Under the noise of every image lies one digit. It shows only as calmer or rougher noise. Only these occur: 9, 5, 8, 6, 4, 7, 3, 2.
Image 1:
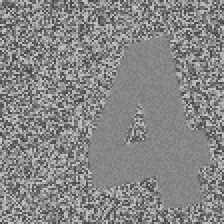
4
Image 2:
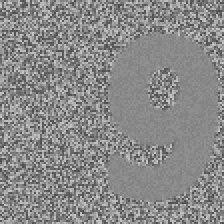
9
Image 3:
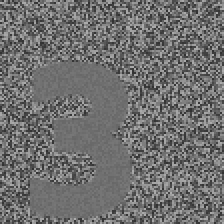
3
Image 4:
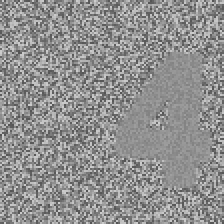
4
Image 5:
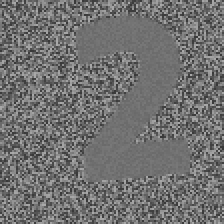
2
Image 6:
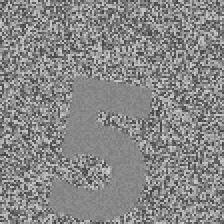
5
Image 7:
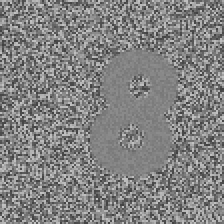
8
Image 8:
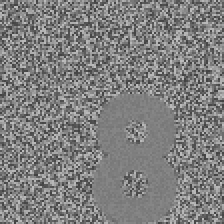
8
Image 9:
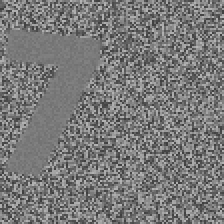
7
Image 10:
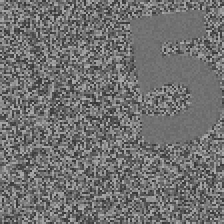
5
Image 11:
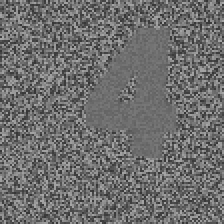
4
